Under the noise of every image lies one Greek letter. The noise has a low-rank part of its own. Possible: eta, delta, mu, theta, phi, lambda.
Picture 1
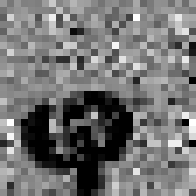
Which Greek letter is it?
phi
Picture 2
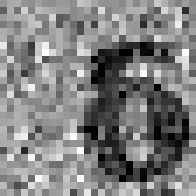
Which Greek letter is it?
delta
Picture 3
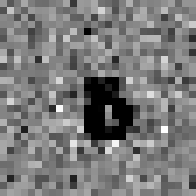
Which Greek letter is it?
delta
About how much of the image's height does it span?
a third
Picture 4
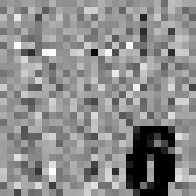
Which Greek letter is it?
delta
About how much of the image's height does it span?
a third
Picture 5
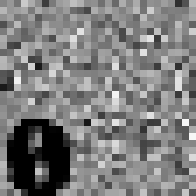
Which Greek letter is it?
theta
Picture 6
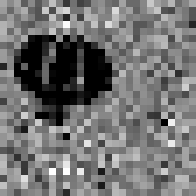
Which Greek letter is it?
phi
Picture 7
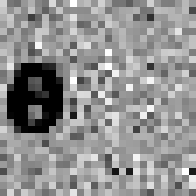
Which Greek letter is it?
theta
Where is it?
middle left
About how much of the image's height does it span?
a third
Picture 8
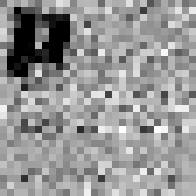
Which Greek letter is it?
mu
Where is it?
top left
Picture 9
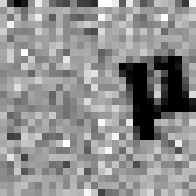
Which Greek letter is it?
mu
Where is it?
middle right
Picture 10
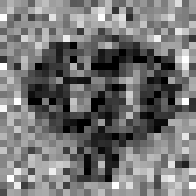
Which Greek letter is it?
phi
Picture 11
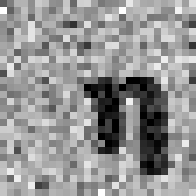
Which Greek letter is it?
eta
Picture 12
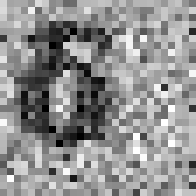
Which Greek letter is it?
delta
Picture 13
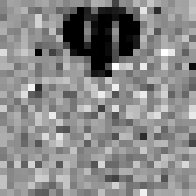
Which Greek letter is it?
phi
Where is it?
top middle
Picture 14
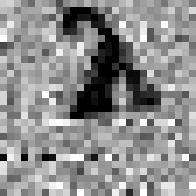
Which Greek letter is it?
lambda
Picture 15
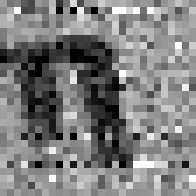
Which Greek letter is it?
eta
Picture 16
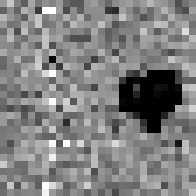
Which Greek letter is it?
phi
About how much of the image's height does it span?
a third
